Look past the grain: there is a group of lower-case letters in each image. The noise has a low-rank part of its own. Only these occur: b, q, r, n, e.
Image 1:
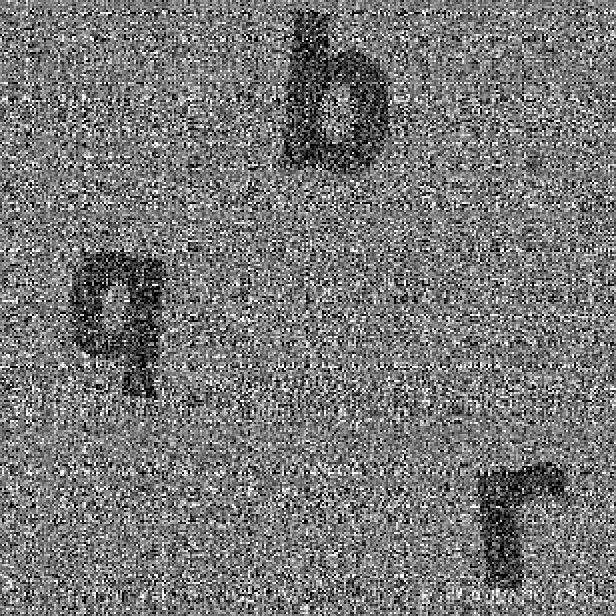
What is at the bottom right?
r
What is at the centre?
nothing
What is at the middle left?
q
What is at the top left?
nothing
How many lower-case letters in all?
3
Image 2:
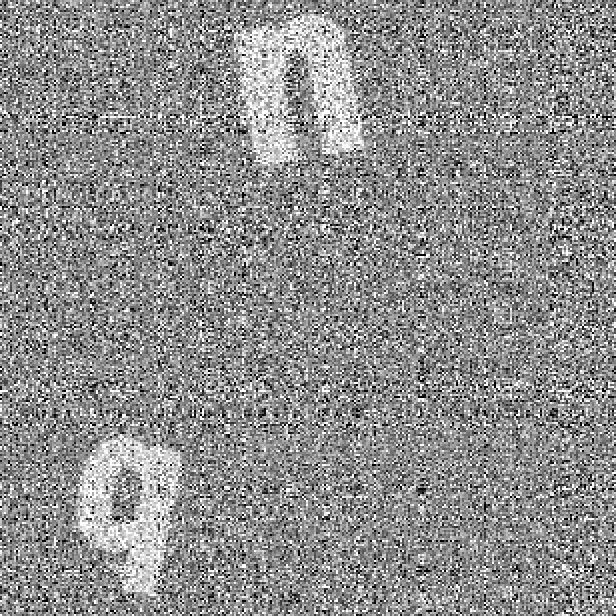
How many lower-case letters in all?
2
